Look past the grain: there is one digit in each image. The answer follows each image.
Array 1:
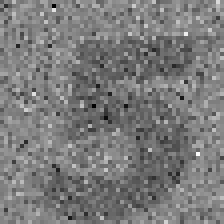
5
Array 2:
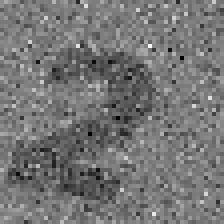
2
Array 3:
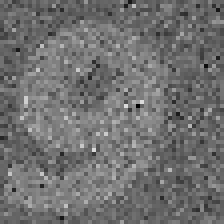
9
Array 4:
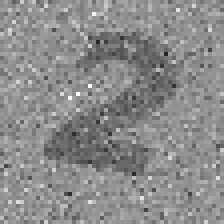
2
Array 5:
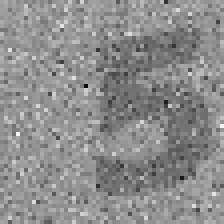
5
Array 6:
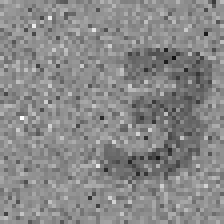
3
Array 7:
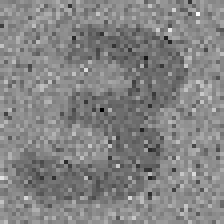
3
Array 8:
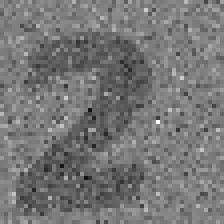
2
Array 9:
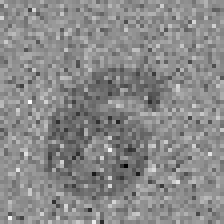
6
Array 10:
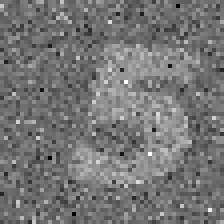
5
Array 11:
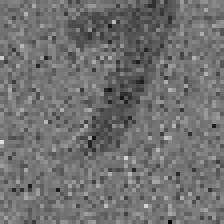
7
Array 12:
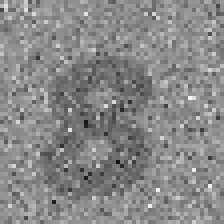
8
